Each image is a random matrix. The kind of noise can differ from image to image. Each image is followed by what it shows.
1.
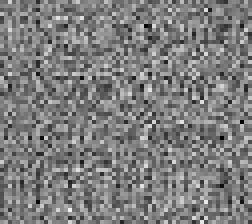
low rank plus noise
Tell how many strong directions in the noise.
three or four
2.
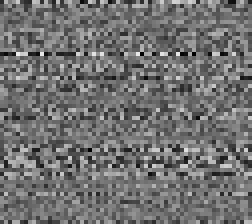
rows of uneven size
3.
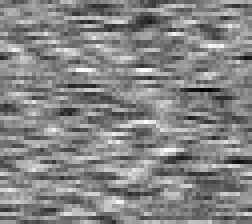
streaked along the rows
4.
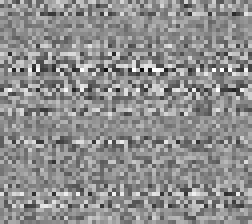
rows of uneven size
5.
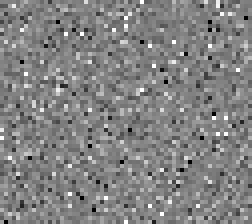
heavy tails
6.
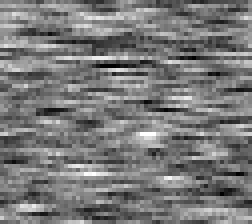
streaked along the rows
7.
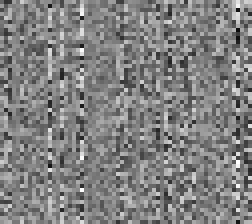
columns of uneven size
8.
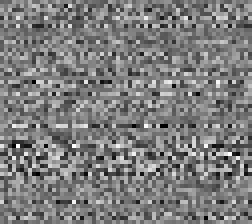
rows of uneven size
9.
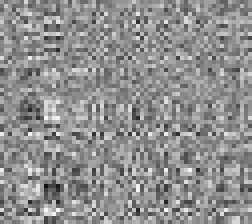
low rank plus noise
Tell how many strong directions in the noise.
two
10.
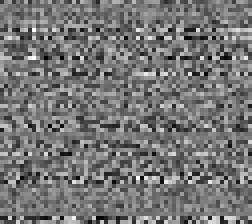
rows of uneven size
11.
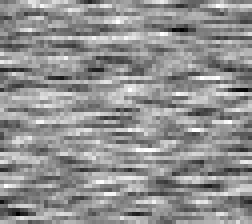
streaked along the rows
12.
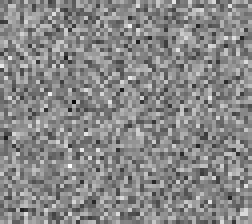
independent entries
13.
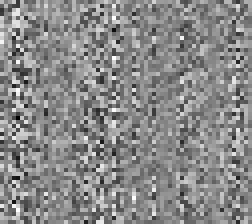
columns of uneven size
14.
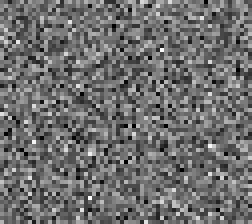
independent entries
